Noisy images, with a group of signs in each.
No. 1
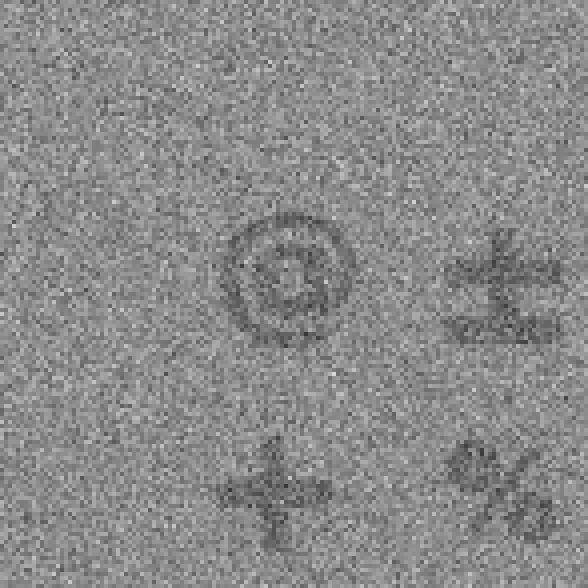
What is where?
centre: at sign; middle right: plus-minus sign; bottom middle: plus sign; bottom right: percent sign
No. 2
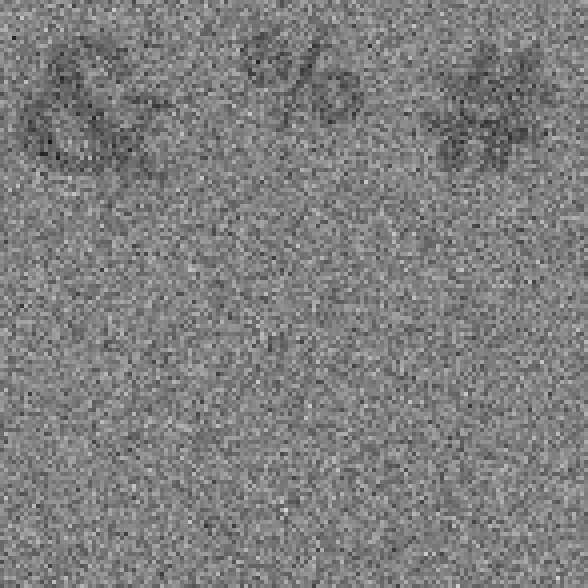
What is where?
top left: ampersand; top middle: percent sign; top right: hash sign
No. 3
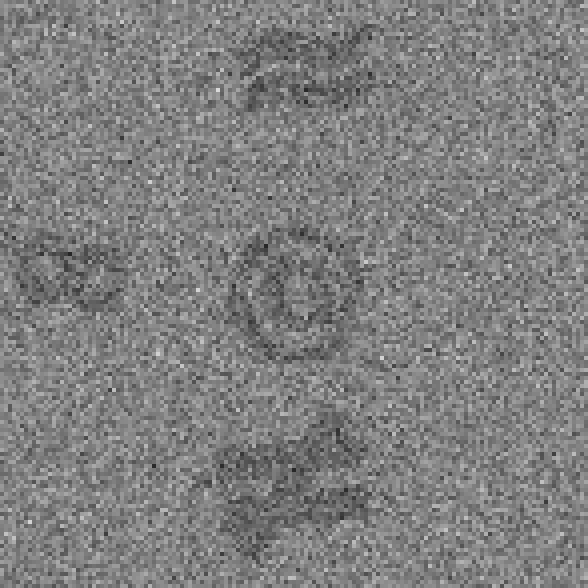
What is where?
top middle: approximately sign; middle left: infinity sign; centre: at sign; bottom middle: not-equal sign
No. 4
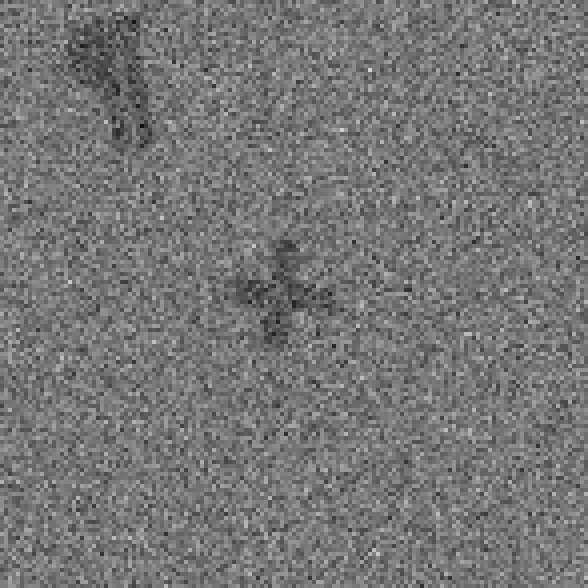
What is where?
top left: pilcrow; centre: plus sign
